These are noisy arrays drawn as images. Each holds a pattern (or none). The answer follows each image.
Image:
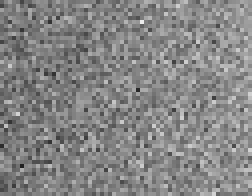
a smooth slope
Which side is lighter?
right
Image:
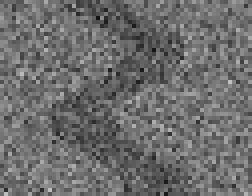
a wavy band
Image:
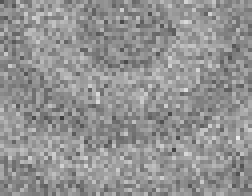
rings round one point
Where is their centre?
top middle
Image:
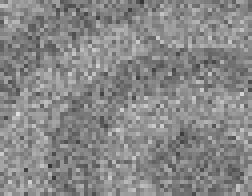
rings round one point
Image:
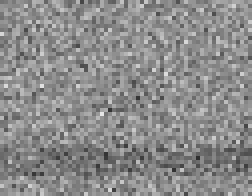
one horizontal stripe
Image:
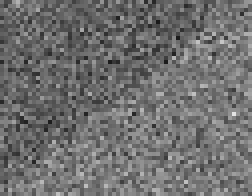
a sharp edge
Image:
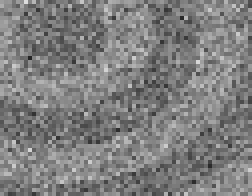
rings round one point
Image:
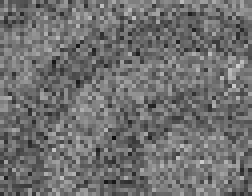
rings round one point
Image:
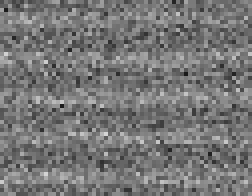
horizontal stripes
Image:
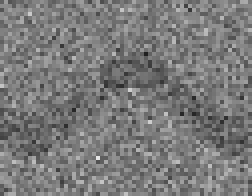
a wavy band
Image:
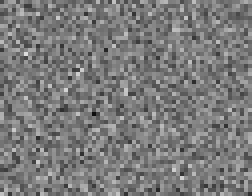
only noise
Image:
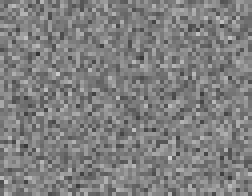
only noise
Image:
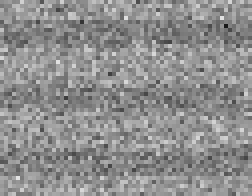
horizontal stripes
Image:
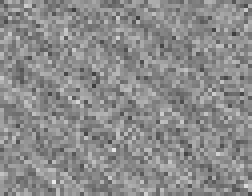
diagonal stripes
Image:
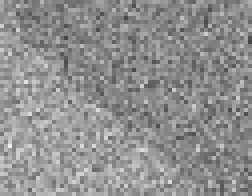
a sharp edge
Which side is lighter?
bottom left
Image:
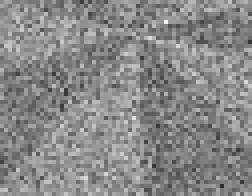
spokes from one point
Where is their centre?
top middle
